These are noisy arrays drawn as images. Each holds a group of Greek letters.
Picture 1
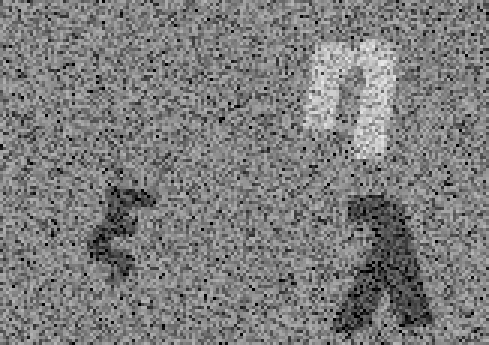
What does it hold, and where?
top right: light eta; bottom left: dark xi; bottom right: dark lambda
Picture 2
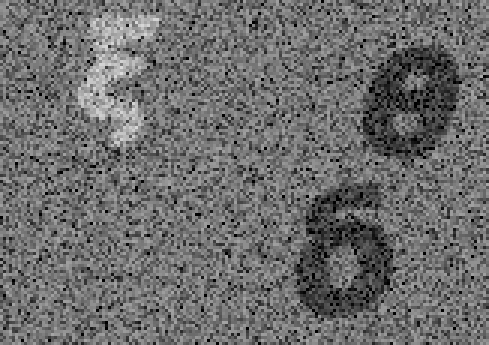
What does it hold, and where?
top left: light xi; top right: dark theta; bottom right: dark delta
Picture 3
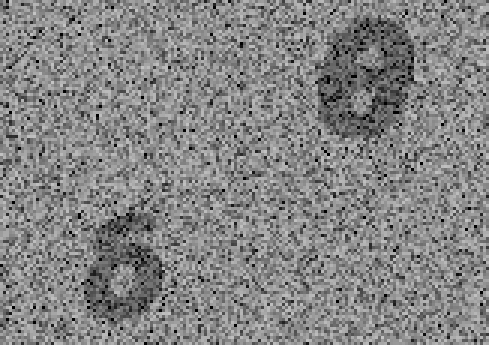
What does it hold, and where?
top right: dark theta; bottom left: dark delta
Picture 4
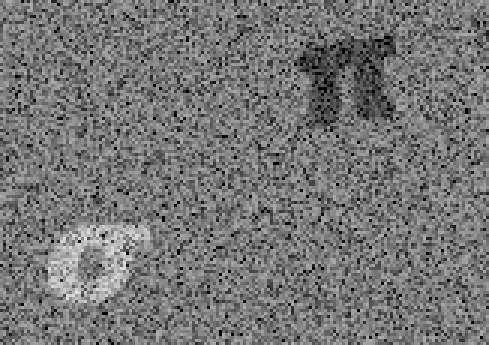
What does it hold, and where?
top right: dark pi; bottom left: light sigma
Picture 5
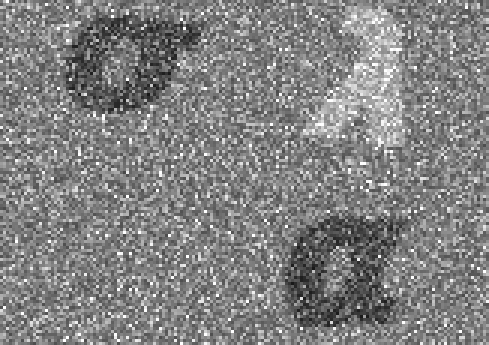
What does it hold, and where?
top left: dark sigma; top right: light lambda; bottom right: dark alpha
